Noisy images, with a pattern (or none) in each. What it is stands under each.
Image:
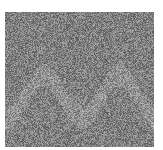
a wavy band
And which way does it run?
left to right
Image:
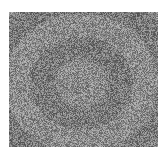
rings round one point
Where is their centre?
centre
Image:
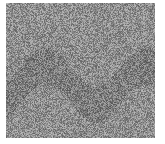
a wavy band
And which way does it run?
left to right
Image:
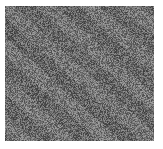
diagonal stripes
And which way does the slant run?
top left to bottom right
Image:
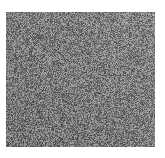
a smooth slope
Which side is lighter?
top right
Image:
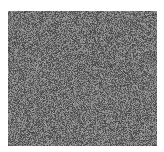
only noise
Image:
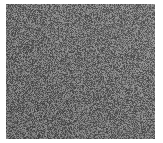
a smooth slope
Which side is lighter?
top right
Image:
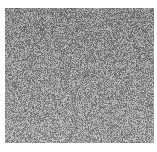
a smooth slope
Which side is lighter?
bottom
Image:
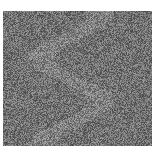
a wavy band
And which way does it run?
top to bottom
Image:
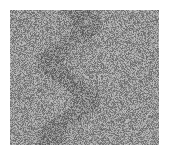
a wavy band
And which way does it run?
top to bottom
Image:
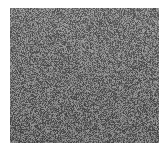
a smooth slope
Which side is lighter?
top
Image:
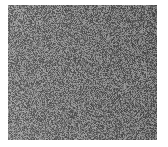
a smooth slope
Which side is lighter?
left
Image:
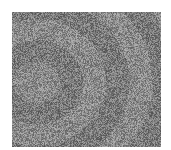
rings round one point
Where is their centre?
middle left
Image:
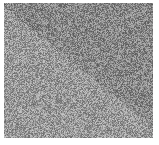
a sharp edge
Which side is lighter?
bottom left
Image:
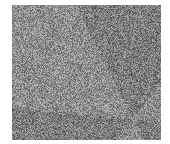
spokes from one point
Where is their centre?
bottom right
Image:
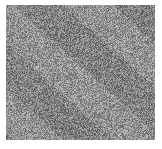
diagonal stripes
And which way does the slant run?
top left to bottom right
